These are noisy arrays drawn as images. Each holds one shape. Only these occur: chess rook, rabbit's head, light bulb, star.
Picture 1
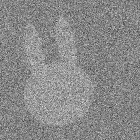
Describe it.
light rabbit's head
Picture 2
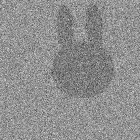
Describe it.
dark rabbit's head
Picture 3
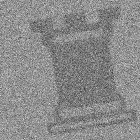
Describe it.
dark chess rook
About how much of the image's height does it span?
nearly all
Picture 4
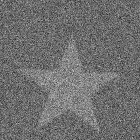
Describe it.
light star
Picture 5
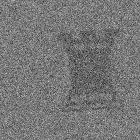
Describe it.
dark chess rook
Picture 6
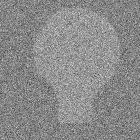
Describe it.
light light bulb
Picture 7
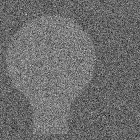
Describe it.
light light bulb
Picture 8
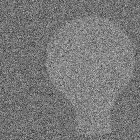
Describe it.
light light bulb
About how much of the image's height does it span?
nearly all
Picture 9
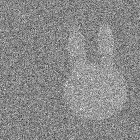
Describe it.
light rabbit's head
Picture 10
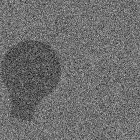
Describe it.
dark light bulb
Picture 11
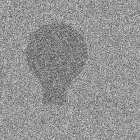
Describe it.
dark light bulb
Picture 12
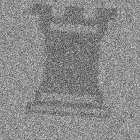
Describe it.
dark chess rook
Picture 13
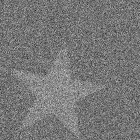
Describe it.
light star
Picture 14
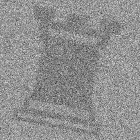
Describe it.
dark chess rook
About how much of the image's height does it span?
nearly all
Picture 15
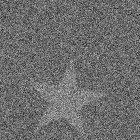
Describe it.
light star
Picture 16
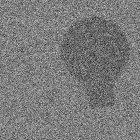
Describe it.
dark light bulb
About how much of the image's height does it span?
two thirds
